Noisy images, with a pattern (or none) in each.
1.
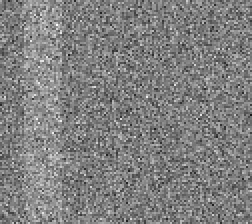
one vertical stripe
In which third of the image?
left
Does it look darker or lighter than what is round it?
lighter
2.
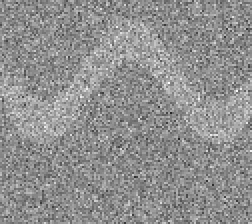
a wavy band
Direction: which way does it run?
left to right
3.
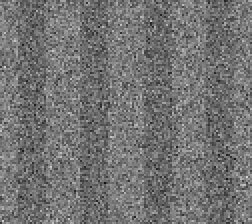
vertical stripes
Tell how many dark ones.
4
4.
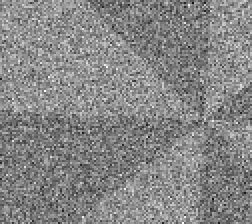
spokes from one point
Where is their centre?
middle right
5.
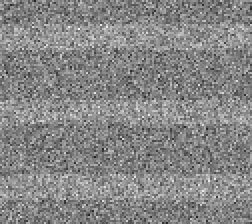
horizontal stripes
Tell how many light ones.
3
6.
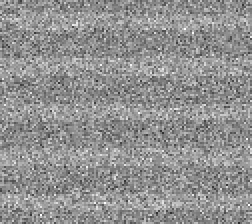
horizontal stripes
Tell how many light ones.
5
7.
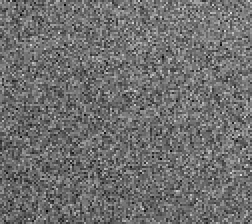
a smooth slope
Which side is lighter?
top right
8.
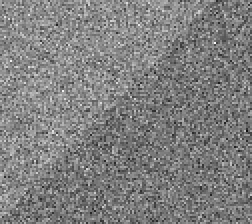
a sharp edge
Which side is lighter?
top left
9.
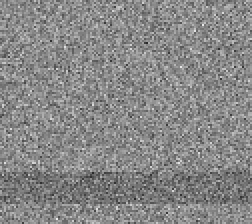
one horizontal stripe
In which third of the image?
bottom
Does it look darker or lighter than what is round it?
darker
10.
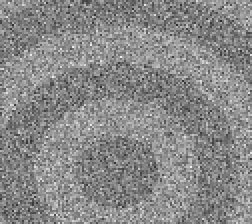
rings round one point
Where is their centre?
bottom middle
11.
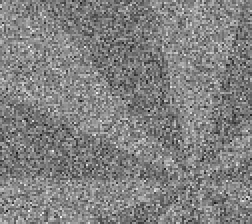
spokes from one point
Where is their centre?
bottom right
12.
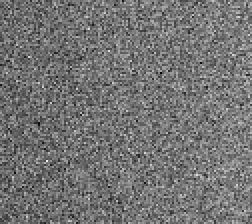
a smooth slope
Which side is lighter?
right
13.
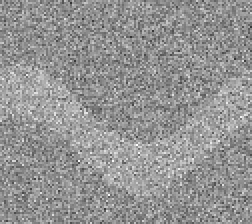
a wavy band
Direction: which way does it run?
left to right
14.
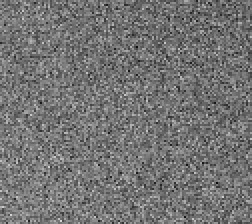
a smooth slope
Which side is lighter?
bottom left
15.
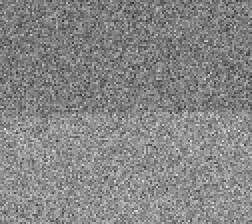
a sharp edge
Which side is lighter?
bottom
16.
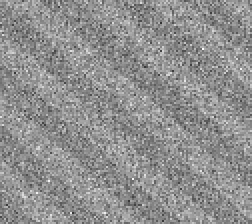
diagonal stripes
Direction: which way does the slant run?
top left to bottom right
